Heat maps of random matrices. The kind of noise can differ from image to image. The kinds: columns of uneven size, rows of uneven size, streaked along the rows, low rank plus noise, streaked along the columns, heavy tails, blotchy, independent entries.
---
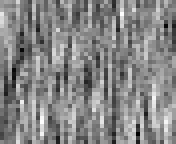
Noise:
streaked along the columns
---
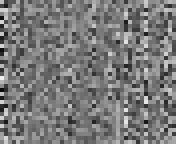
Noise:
columns of uneven size
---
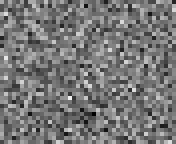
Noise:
independent entries
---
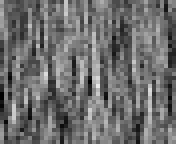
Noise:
streaked along the columns
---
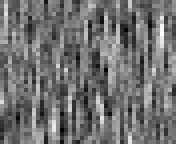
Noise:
streaked along the columns
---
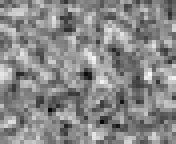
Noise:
blotchy
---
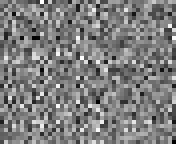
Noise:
low rank plus noise
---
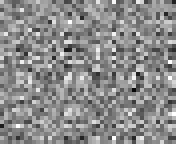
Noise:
low rank plus noise
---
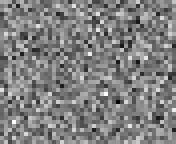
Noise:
independent entries
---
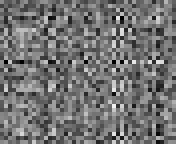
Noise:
low rank plus noise
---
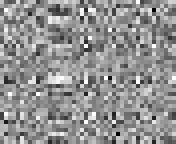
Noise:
low rank plus noise
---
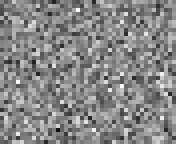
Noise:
independent entries
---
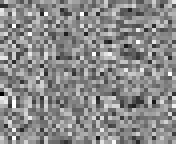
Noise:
low rank plus noise
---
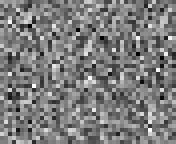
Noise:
low rank plus noise
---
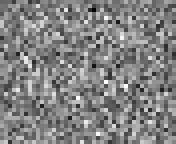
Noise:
independent entries
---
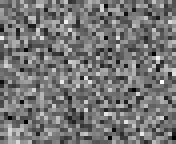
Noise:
independent entries
